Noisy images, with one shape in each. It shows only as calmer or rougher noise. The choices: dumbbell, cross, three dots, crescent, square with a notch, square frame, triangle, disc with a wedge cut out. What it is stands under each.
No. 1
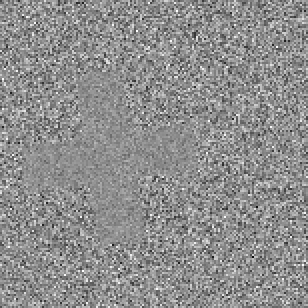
cross
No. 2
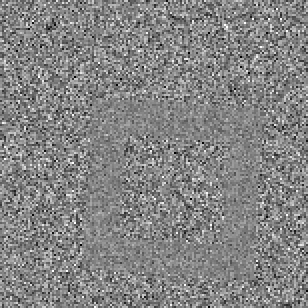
square frame
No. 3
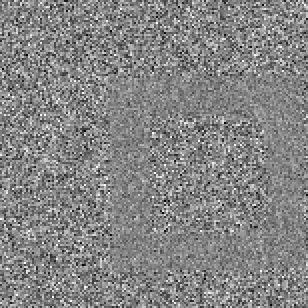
square frame
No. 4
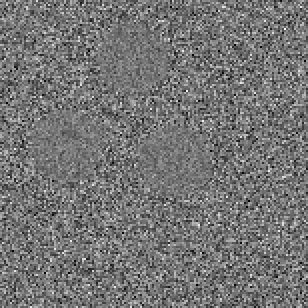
three dots
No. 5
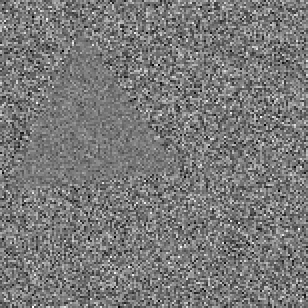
triangle
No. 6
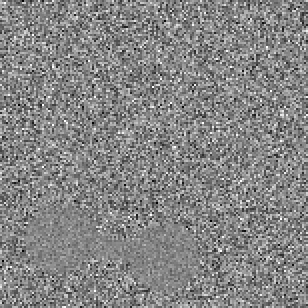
dumbbell
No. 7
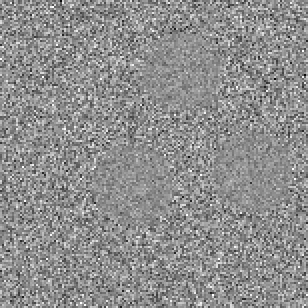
three dots
